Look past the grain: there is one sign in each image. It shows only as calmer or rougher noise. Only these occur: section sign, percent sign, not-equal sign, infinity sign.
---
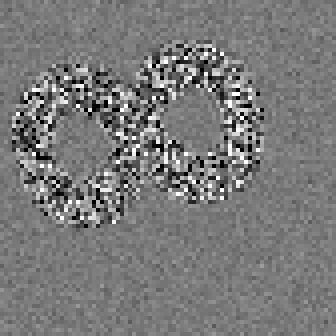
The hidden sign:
infinity sign
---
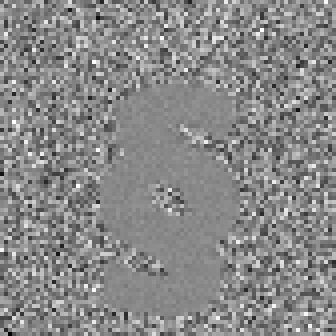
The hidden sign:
section sign
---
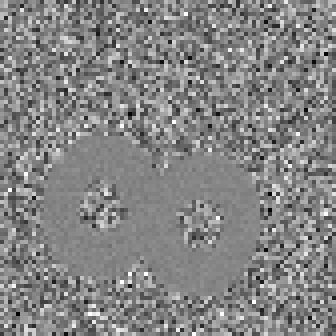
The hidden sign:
infinity sign
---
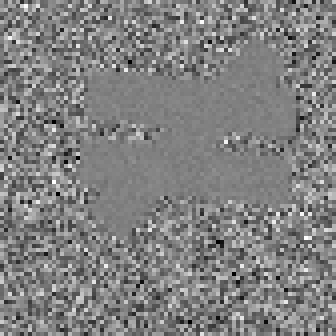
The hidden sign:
not-equal sign
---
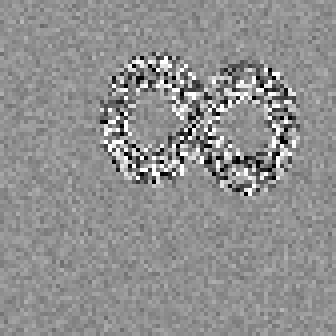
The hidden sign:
infinity sign
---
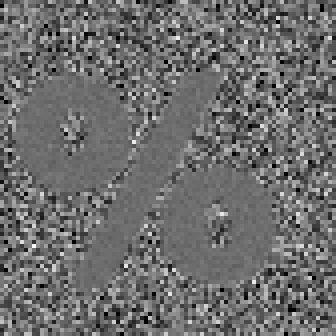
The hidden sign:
percent sign
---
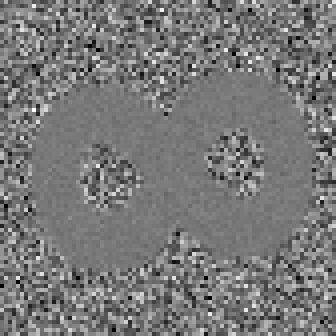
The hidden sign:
infinity sign
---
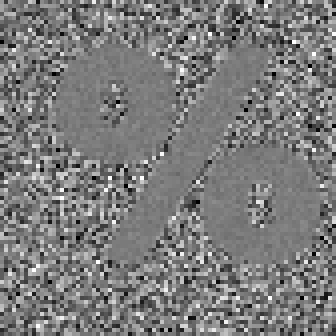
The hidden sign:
percent sign
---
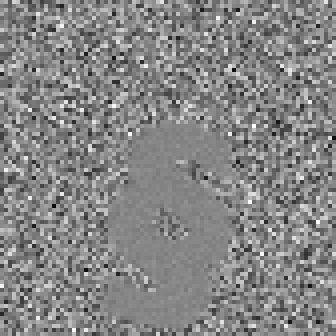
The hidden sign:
section sign
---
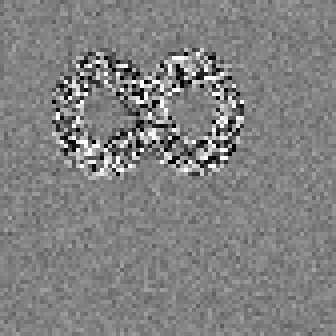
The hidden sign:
infinity sign
